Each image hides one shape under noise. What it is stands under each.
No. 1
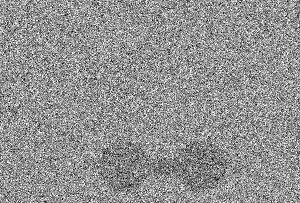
dark dumbbell, bottom middle
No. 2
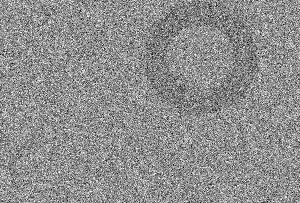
dark ring
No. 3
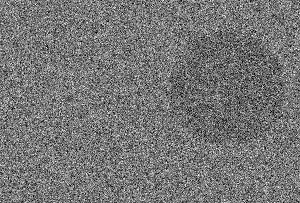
dark disc
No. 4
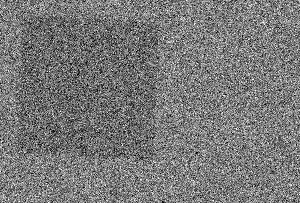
dark square
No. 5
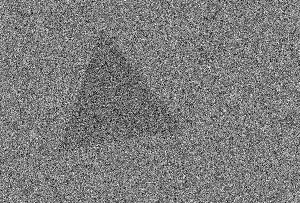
dark triangle
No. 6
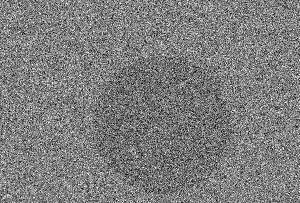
dark disc
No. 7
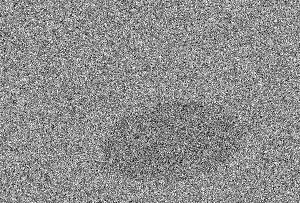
dark ellipse
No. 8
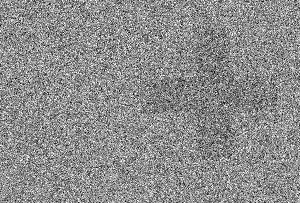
dark cross
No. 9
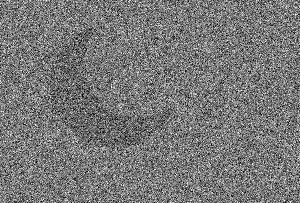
dark crescent
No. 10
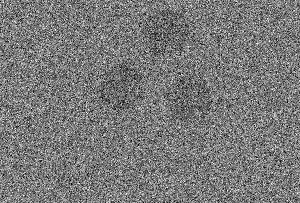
dark three dots
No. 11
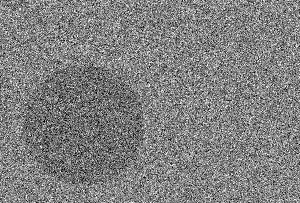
dark disc
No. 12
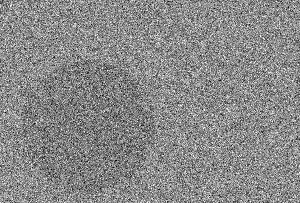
dark disc
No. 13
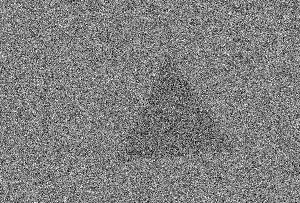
dark triangle
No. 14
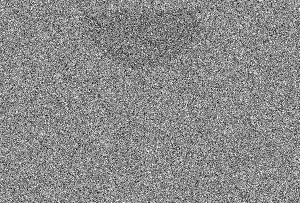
dark half disc, top middle
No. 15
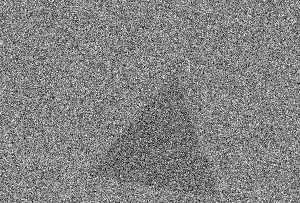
dark triangle
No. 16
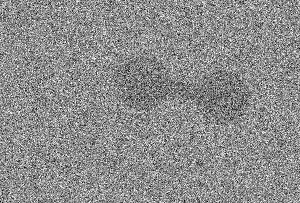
dark dumbbell
